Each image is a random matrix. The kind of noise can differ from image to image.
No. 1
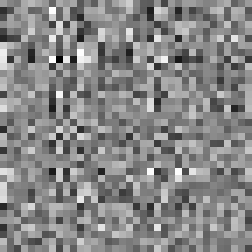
low rank plus noise
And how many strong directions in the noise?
two
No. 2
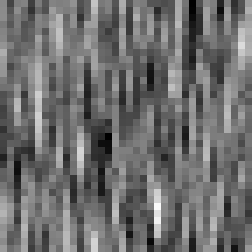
streaked along the columns
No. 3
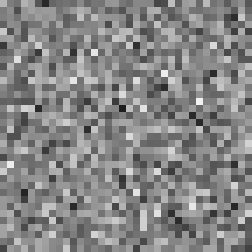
independent entries
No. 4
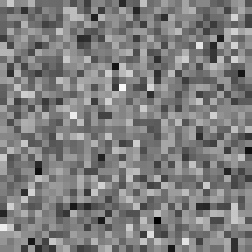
independent entries
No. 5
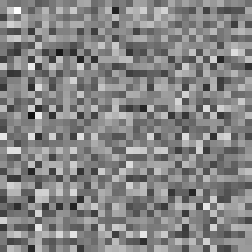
low rank plus noise
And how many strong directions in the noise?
two
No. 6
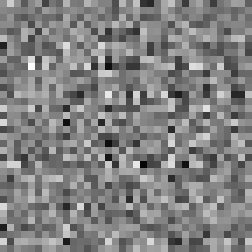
low rank plus noise
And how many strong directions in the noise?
three or four
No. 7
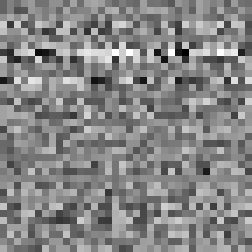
rows of uneven size
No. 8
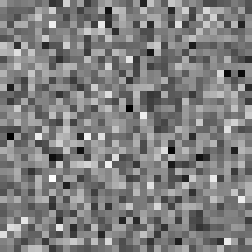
independent entries
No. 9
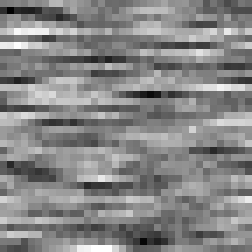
streaked along the rows
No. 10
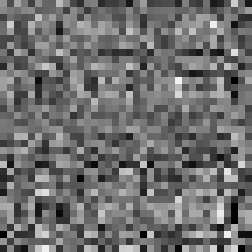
low rank plus noise
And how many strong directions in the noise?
two
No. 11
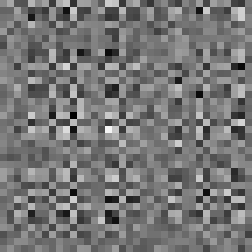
low rank plus noise
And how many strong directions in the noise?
one
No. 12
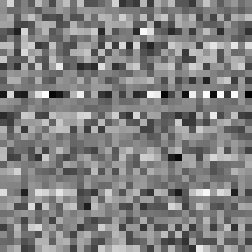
rows of uneven size
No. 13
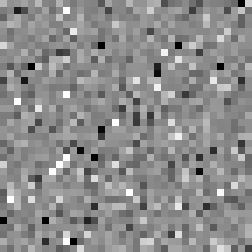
heavy tails
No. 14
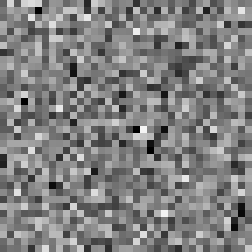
independent entries
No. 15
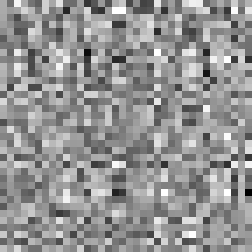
low rank plus noise
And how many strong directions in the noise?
two
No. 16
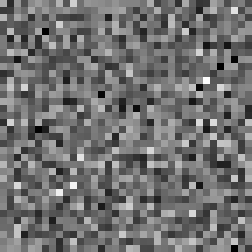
independent entries
